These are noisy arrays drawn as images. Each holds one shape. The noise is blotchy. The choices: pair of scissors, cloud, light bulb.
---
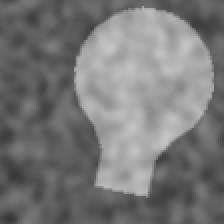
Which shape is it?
light bulb
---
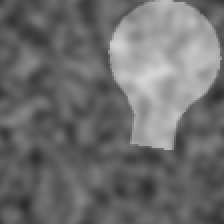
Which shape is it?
light bulb
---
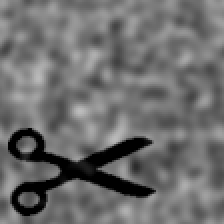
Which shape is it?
pair of scissors
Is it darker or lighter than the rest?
darker
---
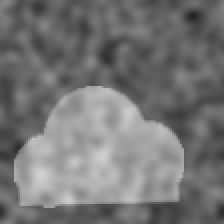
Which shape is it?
cloud
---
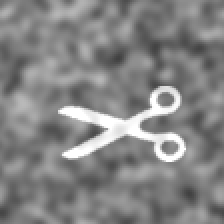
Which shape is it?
pair of scissors
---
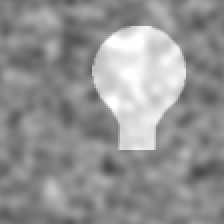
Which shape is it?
light bulb
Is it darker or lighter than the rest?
lighter
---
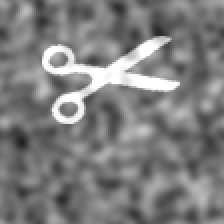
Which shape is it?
pair of scissors
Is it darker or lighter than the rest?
lighter
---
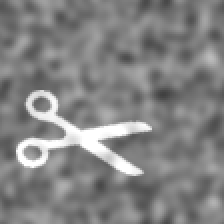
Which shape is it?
pair of scissors
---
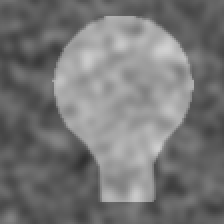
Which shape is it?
light bulb
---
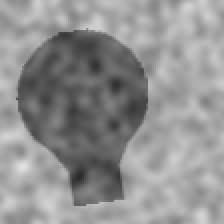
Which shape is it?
light bulb
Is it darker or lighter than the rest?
darker
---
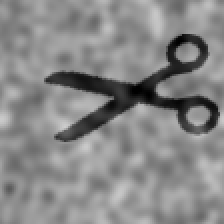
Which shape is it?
pair of scissors
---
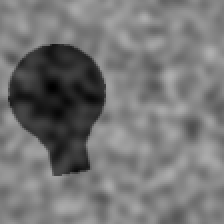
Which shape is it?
light bulb
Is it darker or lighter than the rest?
darker
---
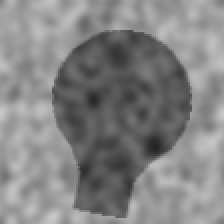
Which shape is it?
light bulb
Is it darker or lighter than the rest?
darker
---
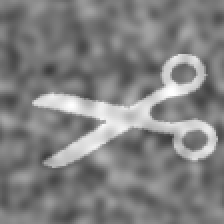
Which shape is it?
pair of scissors
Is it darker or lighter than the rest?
lighter
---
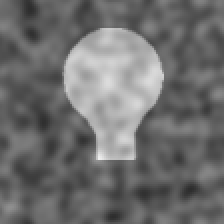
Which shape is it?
light bulb
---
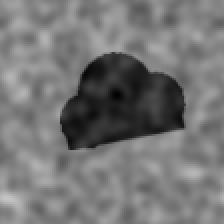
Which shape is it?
cloud
